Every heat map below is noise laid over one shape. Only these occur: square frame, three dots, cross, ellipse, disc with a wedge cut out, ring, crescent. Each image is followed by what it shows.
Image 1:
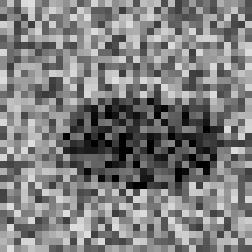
ellipse
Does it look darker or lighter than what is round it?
darker
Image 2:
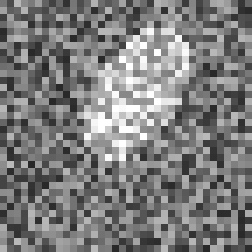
ellipse
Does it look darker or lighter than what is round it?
lighter
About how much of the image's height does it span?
half
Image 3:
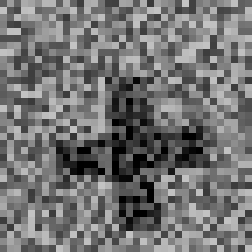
cross
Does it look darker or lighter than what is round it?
darker
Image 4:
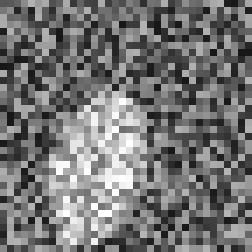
ellipse
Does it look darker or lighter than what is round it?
lighter
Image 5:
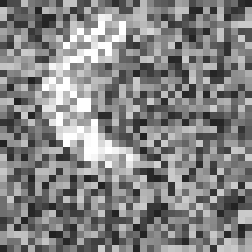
crescent
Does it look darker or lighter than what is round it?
lighter
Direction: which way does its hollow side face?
right
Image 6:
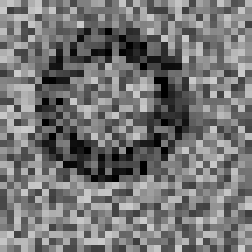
ring
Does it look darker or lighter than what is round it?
darker
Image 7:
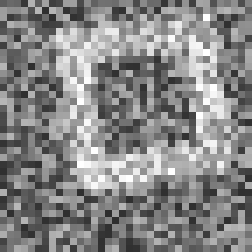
square frame
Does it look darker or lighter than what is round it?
lighter
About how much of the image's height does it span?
two thirds
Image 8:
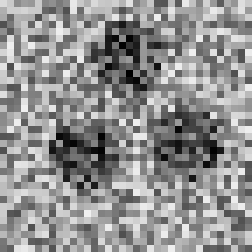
three dots
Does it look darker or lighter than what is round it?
darker
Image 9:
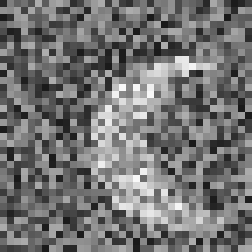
crescent
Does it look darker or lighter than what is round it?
lighter
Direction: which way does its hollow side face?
right
